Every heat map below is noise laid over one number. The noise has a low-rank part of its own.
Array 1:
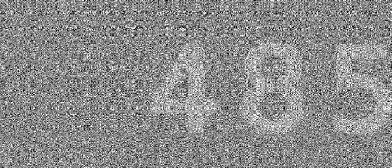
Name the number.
485
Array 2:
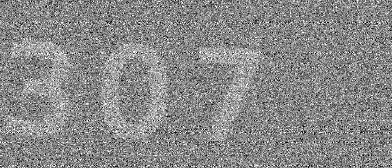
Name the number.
307
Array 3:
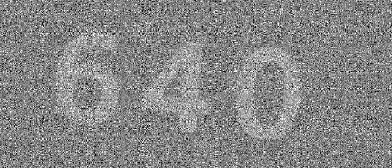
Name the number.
640
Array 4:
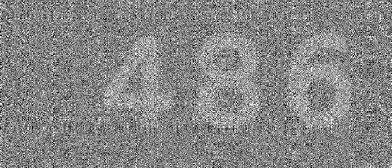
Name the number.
486
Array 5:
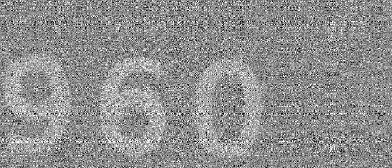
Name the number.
960
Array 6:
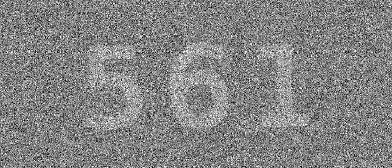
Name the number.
561
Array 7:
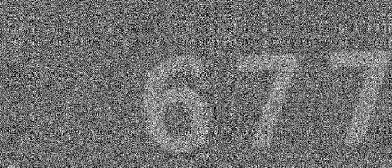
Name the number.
677
